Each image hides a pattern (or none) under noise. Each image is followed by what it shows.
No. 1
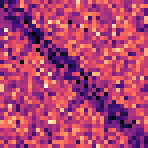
a diagonal band
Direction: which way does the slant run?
top left to bottom right
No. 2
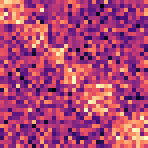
blocks along the diagonal
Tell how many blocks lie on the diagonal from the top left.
6
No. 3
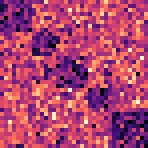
blocks along the diagonal
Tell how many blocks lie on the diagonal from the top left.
5
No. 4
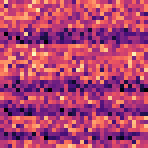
bands of rows
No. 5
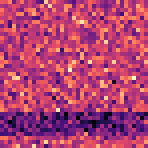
one band of rows
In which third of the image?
bottom
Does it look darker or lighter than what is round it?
darker
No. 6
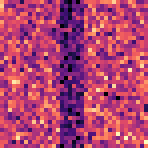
one band of columns
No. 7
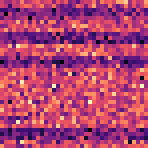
bands of rows
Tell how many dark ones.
4
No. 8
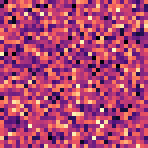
only noise
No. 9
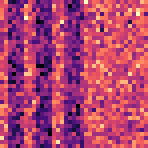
bands of columns
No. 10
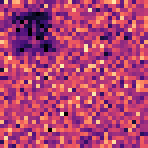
one block
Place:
top left
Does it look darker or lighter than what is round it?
darker
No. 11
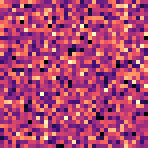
only noise
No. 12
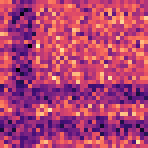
bands of rows crossing bands of columns
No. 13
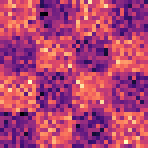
a checkerboard
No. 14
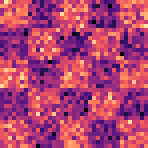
a checkerboard
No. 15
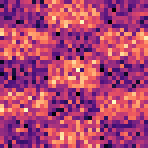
a checkerboard
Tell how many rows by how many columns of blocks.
5 by 3
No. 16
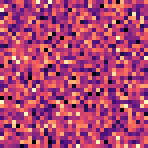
only noise
